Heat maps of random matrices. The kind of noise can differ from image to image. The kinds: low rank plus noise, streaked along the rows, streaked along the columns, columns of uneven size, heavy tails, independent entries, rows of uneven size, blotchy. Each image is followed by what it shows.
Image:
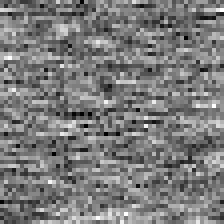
streaked along the rows
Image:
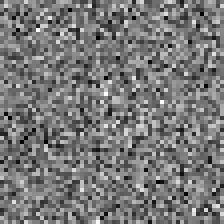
independent entries
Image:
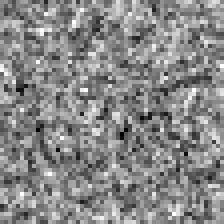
blotchy
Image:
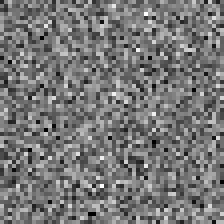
independent entries
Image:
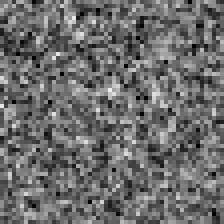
blotchy
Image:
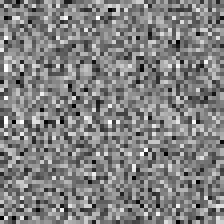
low rank plus noise
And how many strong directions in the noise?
one
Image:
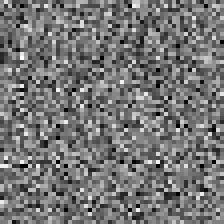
low rank plus noise
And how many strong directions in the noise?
one
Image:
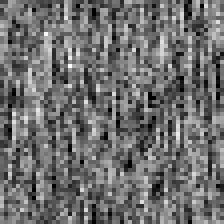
streaked along the columns
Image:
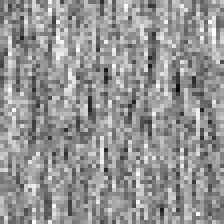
streaked along the columns
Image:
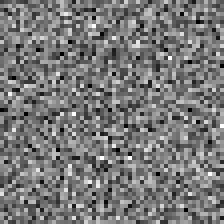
independent entries
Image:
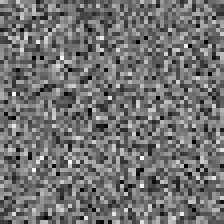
independent entries
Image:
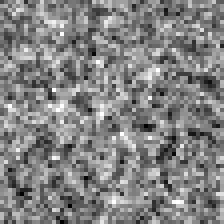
blotchy
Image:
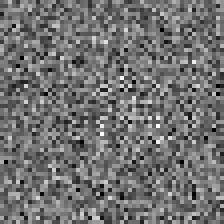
low rank plus noise
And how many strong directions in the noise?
one
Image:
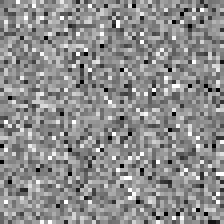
heavy tails
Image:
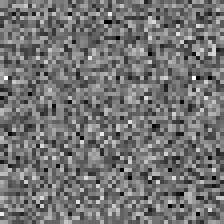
low rank plus noise
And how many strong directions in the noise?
three or four
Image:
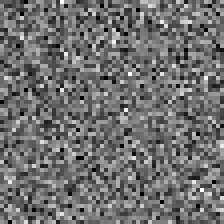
independent entries
